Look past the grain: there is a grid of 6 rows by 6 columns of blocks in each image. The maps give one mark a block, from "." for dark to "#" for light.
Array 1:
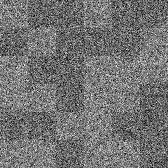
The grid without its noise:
#..#..
.#...#
#..###
##.##.
..##..
##.##.
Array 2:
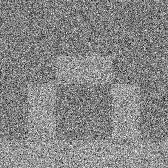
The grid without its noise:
......
......
..##..
.#..#.
.#..#.
######
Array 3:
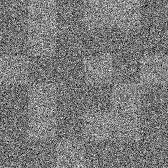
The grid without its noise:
.#.##.
.#....
#..#.#
.#..#.
.#.##.
..#...
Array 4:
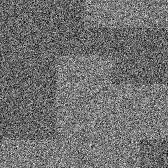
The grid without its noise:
...###
......
..##..
..####
..####
#####.
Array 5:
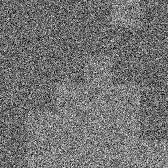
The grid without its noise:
....#.
......
...#..
..###.
.####.
.#####
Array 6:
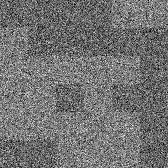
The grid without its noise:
....##
#.....
#####.
##.#..
#####.
..###.
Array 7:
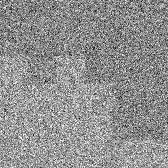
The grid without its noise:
......
......
#.#...
####..
####..
######
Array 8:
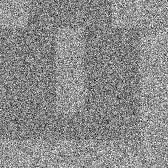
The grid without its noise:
#...##
..#..#
..#..#
..#..#
.....#
######
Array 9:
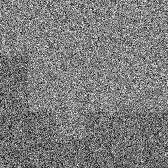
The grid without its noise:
######
######
.#####
.#####
..#...
......
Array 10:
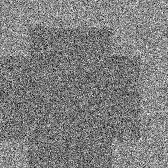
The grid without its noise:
######
#...##
.....#
.....#
.....#
#...##
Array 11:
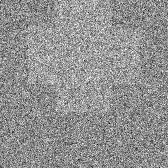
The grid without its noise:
..##..
.####.
.####.
..##..
......
......
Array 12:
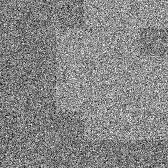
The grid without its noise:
...###
..###.
..####
..####
...###
......
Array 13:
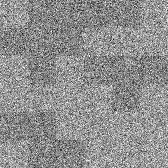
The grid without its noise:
#....#
...###
#.#...
####.#
..####
#..###
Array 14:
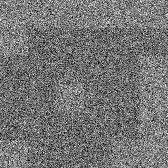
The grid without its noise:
######
#.....
.....#
..#..#
.....#
#...##
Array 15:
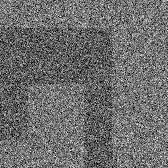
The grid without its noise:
######
....##
....##
.##.##
.##.##
###.##
